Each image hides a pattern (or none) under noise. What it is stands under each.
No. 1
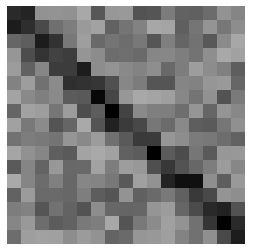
a diagonal band
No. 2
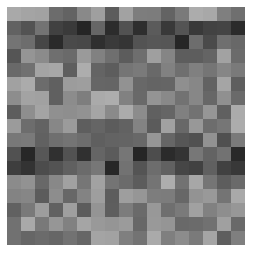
bands of rows
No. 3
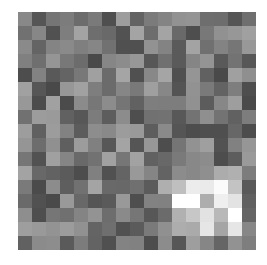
one block
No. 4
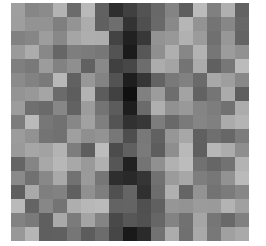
one band of columns
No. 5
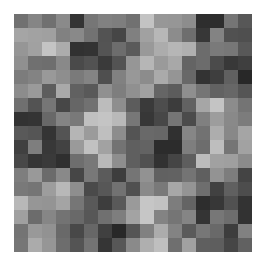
a checkerboard
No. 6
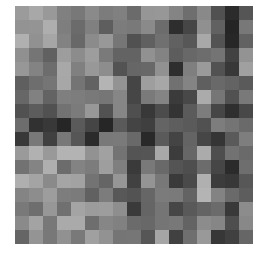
bands of rows crossing bands of columns
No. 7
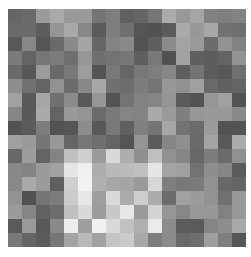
one block
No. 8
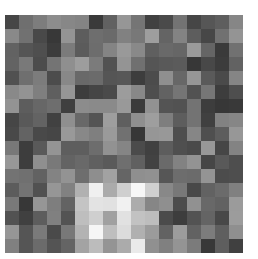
one block
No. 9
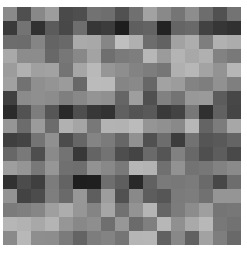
bands of rows
